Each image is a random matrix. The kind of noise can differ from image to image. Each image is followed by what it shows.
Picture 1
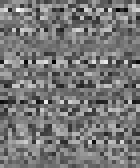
rows of uneven size
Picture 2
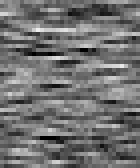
streaked along the rows
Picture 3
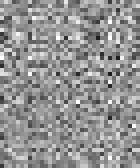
low rank plus noise
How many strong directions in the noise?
two
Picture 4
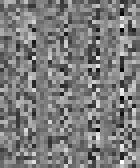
columns of uneven size
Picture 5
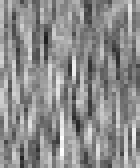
streaked along the columns
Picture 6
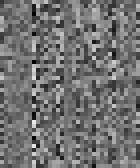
columns of uneven size
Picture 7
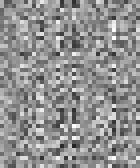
low rank plus noise
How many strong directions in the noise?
two
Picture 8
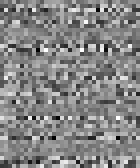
rows of uneven size
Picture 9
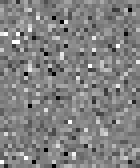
heavy tails
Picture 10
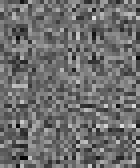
low rank plus noise
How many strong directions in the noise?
three or four
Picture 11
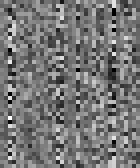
columns of uneven size
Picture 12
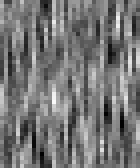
streaked along the columns
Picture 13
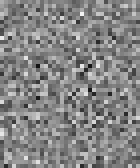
low rank plus noise
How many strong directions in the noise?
five to eight
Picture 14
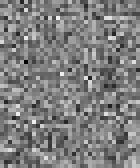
low rank plus noise
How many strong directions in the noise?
five to eight
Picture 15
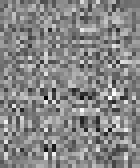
low rank plus noise
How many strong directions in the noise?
three or four
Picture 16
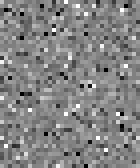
heavy tails
